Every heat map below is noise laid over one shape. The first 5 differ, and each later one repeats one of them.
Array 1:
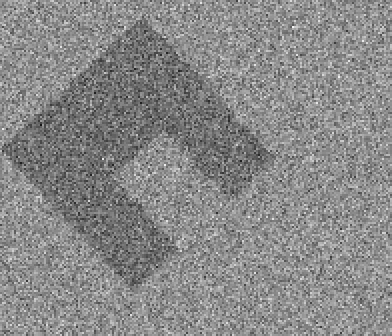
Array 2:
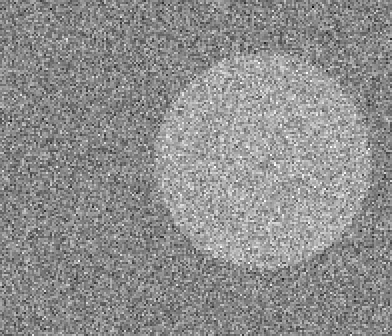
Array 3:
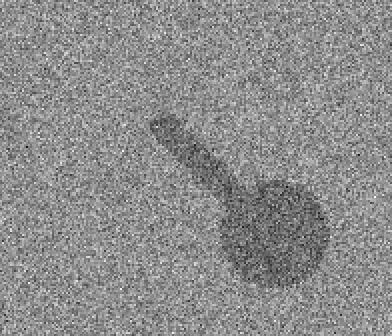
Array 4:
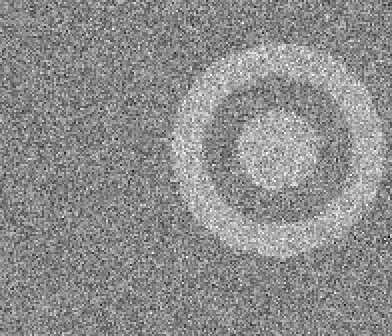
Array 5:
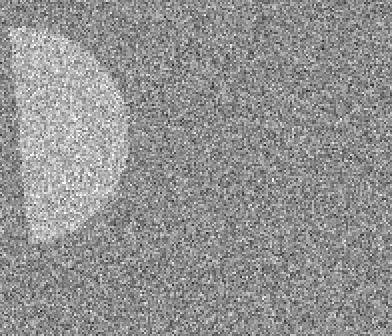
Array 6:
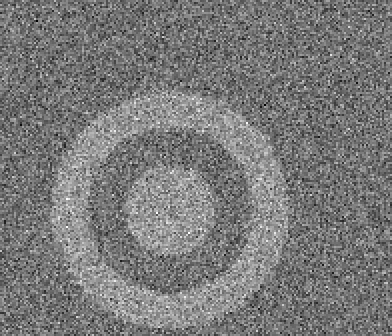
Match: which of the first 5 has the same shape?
4
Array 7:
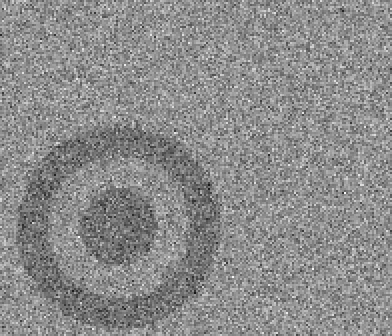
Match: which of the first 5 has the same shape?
4
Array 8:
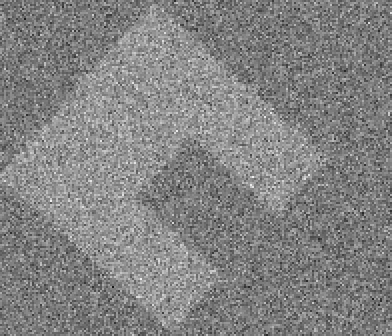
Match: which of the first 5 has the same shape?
1
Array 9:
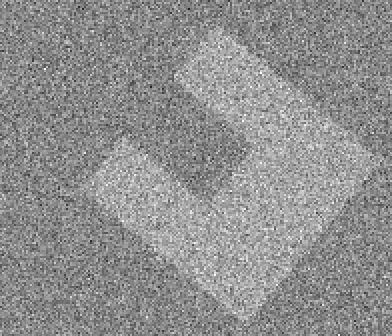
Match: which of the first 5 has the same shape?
1
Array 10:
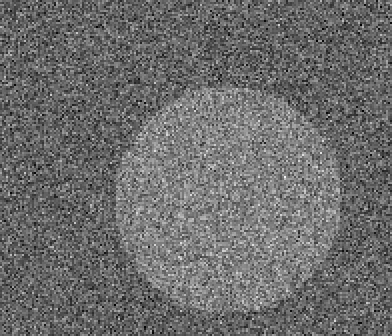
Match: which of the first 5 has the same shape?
2
